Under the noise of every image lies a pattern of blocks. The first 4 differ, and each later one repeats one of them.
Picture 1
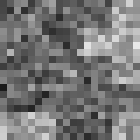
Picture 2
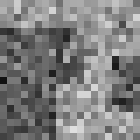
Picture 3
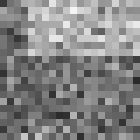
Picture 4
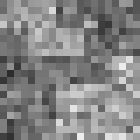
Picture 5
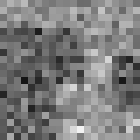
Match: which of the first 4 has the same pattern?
2
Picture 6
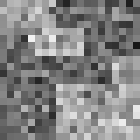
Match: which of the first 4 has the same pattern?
4
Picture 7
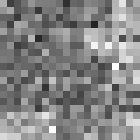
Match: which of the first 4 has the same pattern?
1
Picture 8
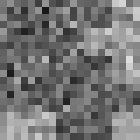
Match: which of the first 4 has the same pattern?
1
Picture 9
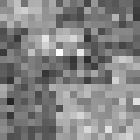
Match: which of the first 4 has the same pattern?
4
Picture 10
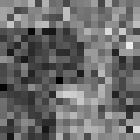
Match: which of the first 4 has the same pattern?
2
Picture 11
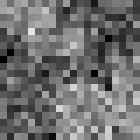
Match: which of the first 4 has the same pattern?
4
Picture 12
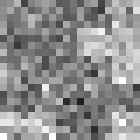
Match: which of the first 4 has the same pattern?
1
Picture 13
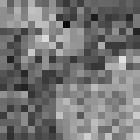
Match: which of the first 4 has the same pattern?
4
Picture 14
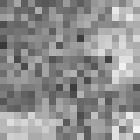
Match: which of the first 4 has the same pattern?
1
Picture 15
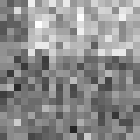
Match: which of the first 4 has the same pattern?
3
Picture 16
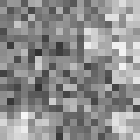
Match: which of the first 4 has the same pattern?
1
